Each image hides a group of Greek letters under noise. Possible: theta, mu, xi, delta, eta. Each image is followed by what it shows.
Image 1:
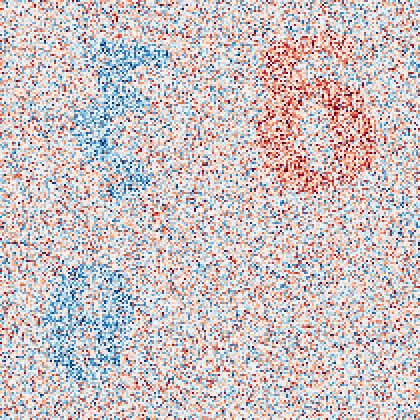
top left: blue xi; top right: red delta; bottom left: blue theta
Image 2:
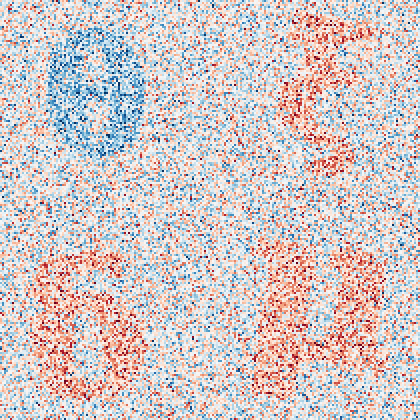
top left: blue theta; top right: red xi; bottom left: red delta; bottom right: red mu
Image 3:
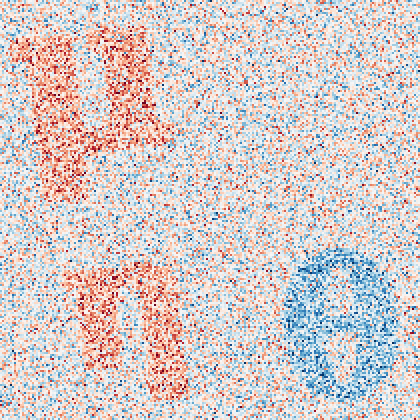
top left: red mu; bottom left: red eta; bottom right: blue theta
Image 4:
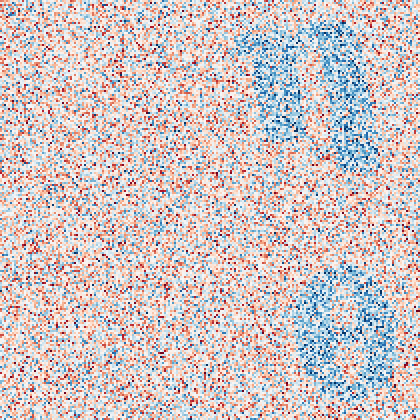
top right: blue eta; bottom right: blue theta
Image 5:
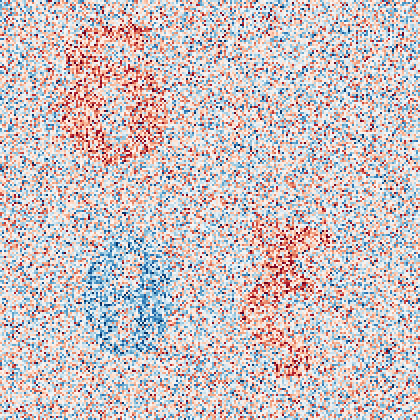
top left: red delta; bottom left: blue theta; bottom right: red xi
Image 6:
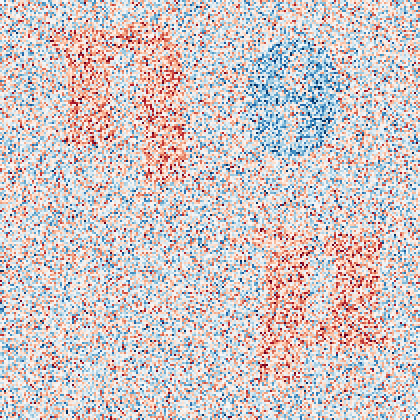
top left: red eta; top right: blue theta; bottom right: red mu
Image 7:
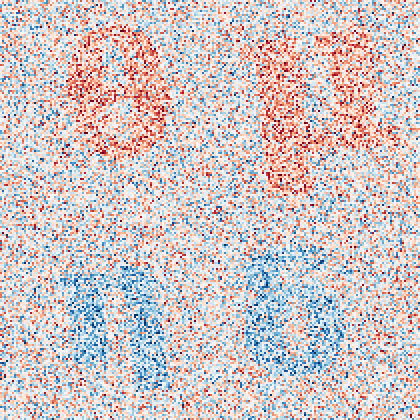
top left: red theta; top right: red mu; bottom left: blue eta; bottom right: blue delta
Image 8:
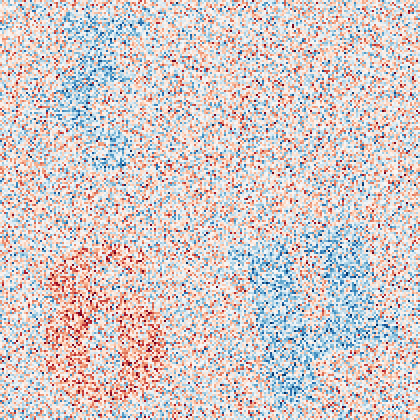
top left: blue xi; bottom left: red delta; bottom right: blue mu
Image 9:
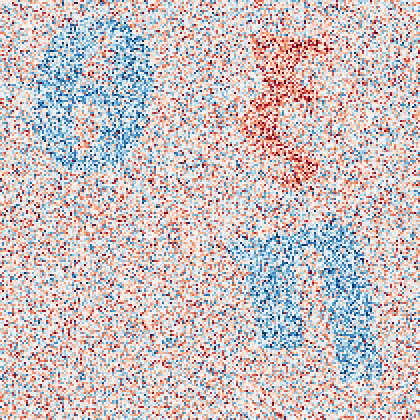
top left: blue theta; top right: red xi; bottom right: blue eta
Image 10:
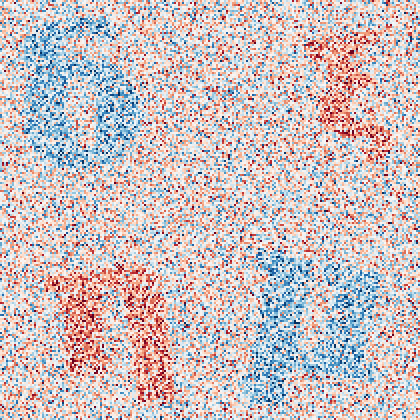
top left: blue delta; top right: red xi; bottom left: red eta; bottom right: blue mu
